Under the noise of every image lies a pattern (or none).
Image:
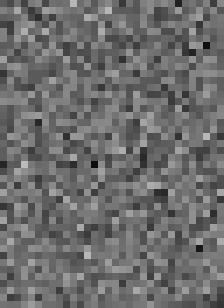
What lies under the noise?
only noise
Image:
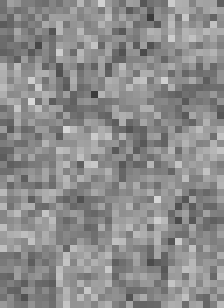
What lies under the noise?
a checkerboard
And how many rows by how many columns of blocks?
5 by 4
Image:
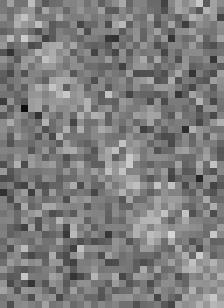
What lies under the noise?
blocks along the diagonal
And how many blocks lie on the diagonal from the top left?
6
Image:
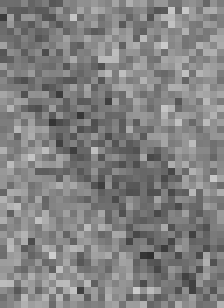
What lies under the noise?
a diagonal band
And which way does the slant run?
top left to bottom right
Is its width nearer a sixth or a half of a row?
a half
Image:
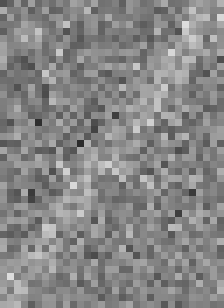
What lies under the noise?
a diagonal band
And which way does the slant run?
bottom left to top right
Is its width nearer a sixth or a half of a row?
a sixth
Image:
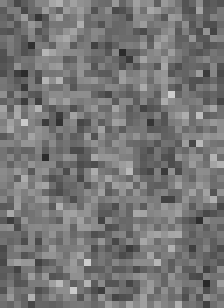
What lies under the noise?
a checkerboard
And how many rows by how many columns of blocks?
3 by 5
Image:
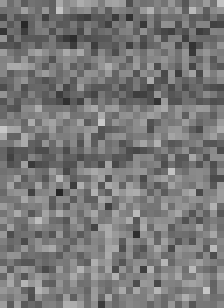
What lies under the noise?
bands of rows
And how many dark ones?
3
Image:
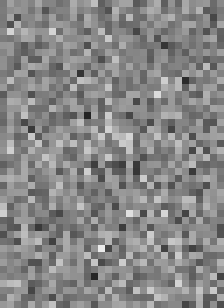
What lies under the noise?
only noise
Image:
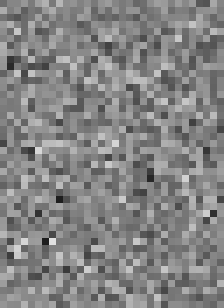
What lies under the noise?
only noise
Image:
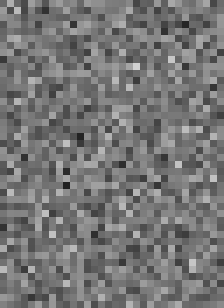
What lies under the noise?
only noise
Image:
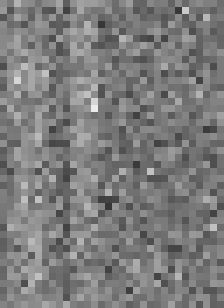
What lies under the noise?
bands of columns
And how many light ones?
2
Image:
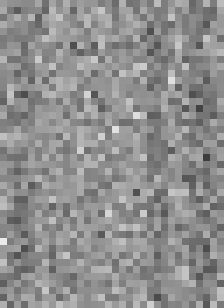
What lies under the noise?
bands of columns
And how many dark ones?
3
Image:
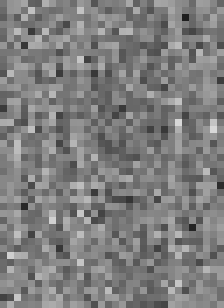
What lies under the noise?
bands of columns
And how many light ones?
5
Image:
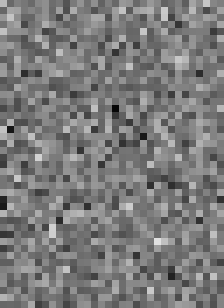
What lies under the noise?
only noise
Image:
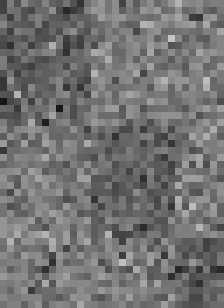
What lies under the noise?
blocks along the diagonal
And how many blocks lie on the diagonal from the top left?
3
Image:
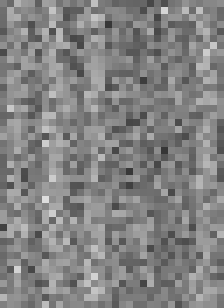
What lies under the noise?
bands of columns
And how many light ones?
4
